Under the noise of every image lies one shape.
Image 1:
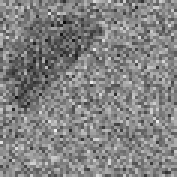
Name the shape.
half disc
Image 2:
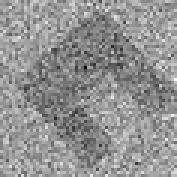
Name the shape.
square with a notch
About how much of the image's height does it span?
nearly all
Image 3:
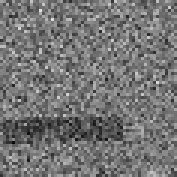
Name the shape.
bar
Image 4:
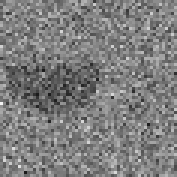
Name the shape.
half disc
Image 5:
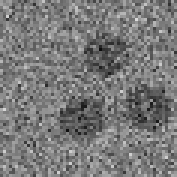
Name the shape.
three dots
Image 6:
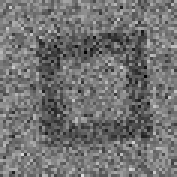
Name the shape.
square frame
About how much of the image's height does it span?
two thirds
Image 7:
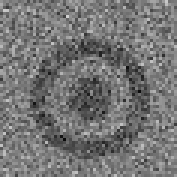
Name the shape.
bullseye
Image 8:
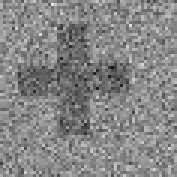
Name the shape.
cross
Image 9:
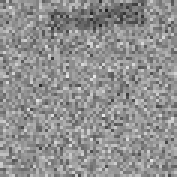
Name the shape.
bar
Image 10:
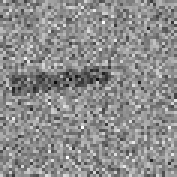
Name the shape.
bar
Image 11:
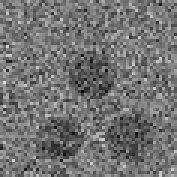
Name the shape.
three dots
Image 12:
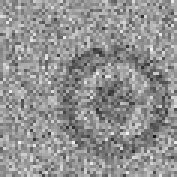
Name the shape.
bullseye
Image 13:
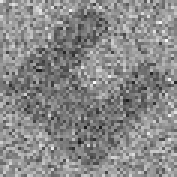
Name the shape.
square with a notch
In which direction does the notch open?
up and right
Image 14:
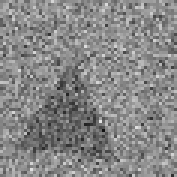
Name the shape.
triangle
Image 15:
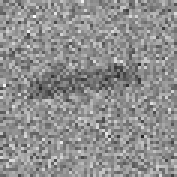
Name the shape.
bar
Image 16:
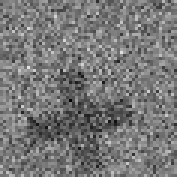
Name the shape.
cross
